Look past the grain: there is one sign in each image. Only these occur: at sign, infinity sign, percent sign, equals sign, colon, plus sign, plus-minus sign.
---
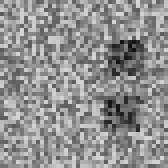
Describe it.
dark colon
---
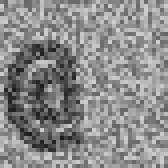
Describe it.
dark at sign
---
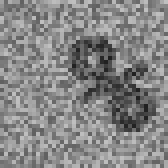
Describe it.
dark percent sign
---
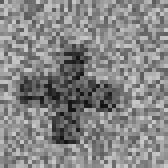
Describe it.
dark plus sign
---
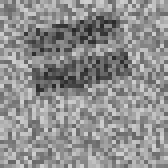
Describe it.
dark equals sign
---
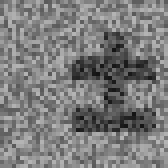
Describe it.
dark plus-minus sign
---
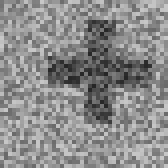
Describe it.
dark plus sign
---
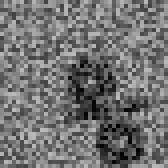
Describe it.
dark percent sign
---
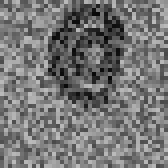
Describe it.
dark at sign
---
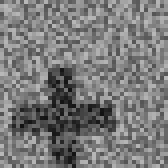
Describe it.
dark plus sign
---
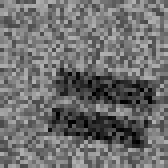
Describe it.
dark equals sign
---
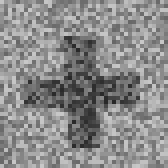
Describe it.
dark plus sign
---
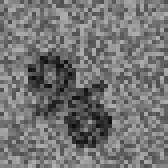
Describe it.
dark percent sign
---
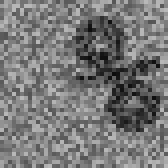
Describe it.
dark percent sign
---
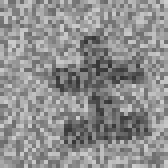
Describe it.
dark plus-minus sign
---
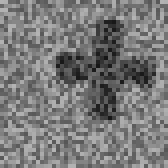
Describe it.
dark plus sign
